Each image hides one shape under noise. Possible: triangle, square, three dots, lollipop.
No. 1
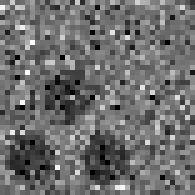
dark three dots
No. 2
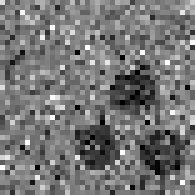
dark three dots
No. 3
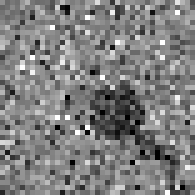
dark lollipop
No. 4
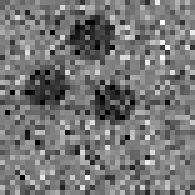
dark three dots
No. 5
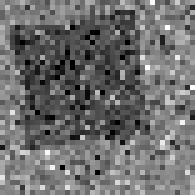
dark square
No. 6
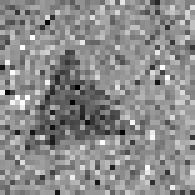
dark triangle
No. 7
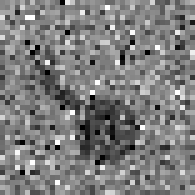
dark lollipop
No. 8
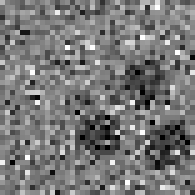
dark three dots
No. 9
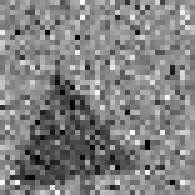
dark triangle
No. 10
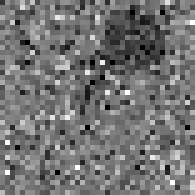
dark lollipop
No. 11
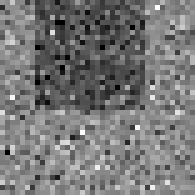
dark square
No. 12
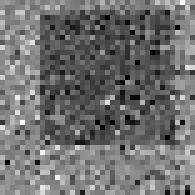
dark square
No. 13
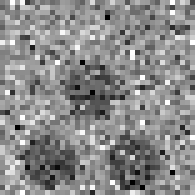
dark three dots
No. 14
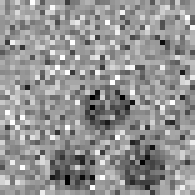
dark three dots
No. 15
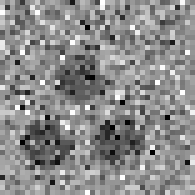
dark three dots
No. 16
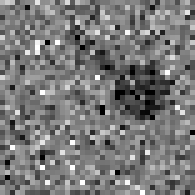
dark lollipop
